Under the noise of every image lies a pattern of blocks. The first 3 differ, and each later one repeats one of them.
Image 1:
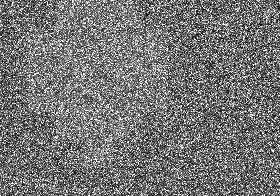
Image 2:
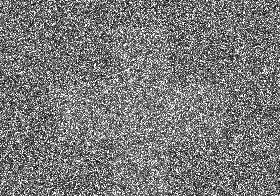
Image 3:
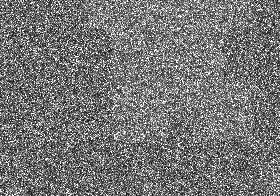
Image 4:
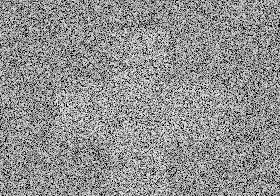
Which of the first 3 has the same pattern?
2
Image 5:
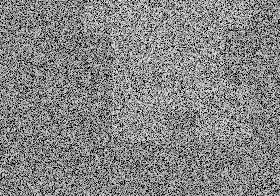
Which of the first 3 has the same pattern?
3
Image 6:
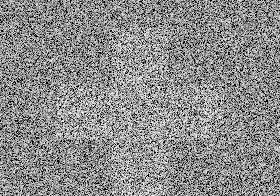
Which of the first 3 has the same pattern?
2
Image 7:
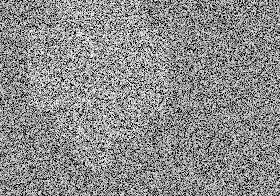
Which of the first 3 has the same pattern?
1
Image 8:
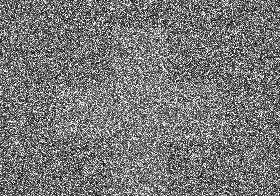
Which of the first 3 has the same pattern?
2
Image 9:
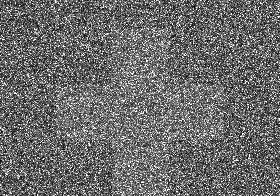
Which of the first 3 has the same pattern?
2
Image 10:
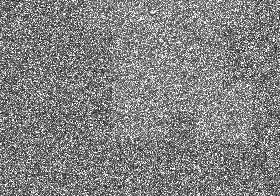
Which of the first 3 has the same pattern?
3
